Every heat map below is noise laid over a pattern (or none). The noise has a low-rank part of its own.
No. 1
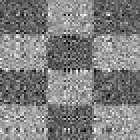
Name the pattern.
a checkerboard
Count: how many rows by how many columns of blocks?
4 by 3
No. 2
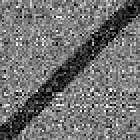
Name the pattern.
a diagonal band
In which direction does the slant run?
bottom left to top right
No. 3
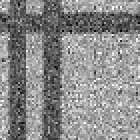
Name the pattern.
bands of rows crossing bands of columns
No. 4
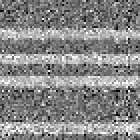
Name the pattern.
bands of rows
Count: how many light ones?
4
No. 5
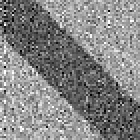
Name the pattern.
a diagonal band
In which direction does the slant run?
top left to bottom right
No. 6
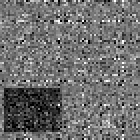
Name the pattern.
one block
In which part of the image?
bottom left
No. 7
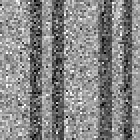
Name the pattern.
bands of columns
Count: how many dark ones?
4
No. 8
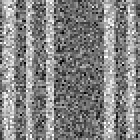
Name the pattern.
bands of columns
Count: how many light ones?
5
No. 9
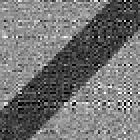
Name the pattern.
a diagonal band
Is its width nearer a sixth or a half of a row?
a half
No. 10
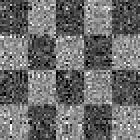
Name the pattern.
a checkerboard
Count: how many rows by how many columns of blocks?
4 by 5
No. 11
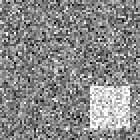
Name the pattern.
one block
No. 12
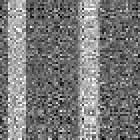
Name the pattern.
bands of columns
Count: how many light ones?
2
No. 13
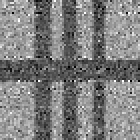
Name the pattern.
bands of rows crossing bands of columns
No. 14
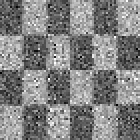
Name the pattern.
a checkerboard
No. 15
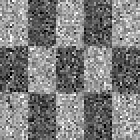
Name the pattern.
a checkerboard
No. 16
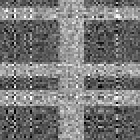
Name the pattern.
bands of rows crossing bands of columns
